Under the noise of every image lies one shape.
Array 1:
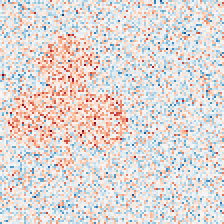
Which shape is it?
club
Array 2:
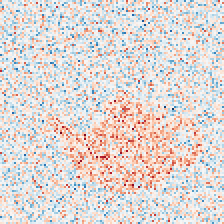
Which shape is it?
teapot
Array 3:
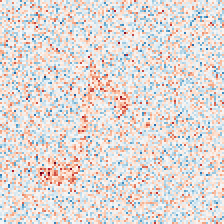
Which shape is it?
musical note
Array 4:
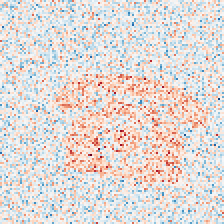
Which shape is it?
telephone
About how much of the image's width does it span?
two thirds
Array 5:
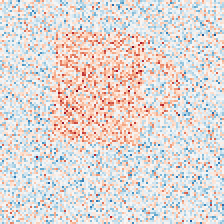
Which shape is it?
cup
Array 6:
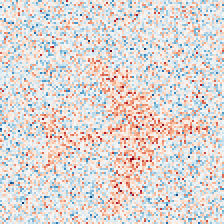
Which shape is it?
airplane
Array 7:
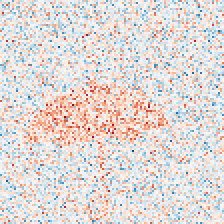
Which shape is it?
umbrella
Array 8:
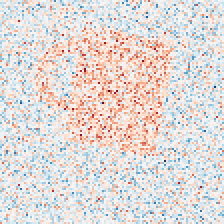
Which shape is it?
cup
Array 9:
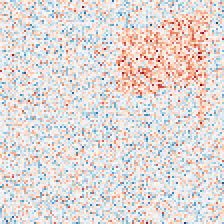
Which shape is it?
flag
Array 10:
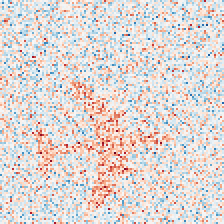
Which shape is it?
airplane
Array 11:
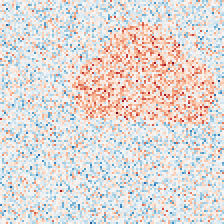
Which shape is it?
cloud
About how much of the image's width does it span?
two thirds
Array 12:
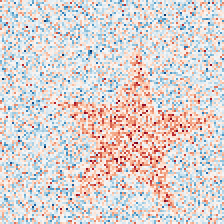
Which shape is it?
star
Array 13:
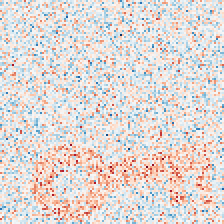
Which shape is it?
key
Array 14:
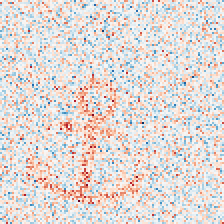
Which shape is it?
anchor
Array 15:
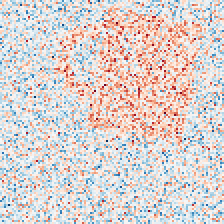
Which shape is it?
cup
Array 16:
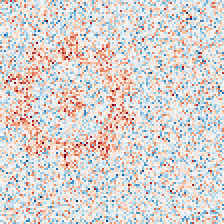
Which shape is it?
gear
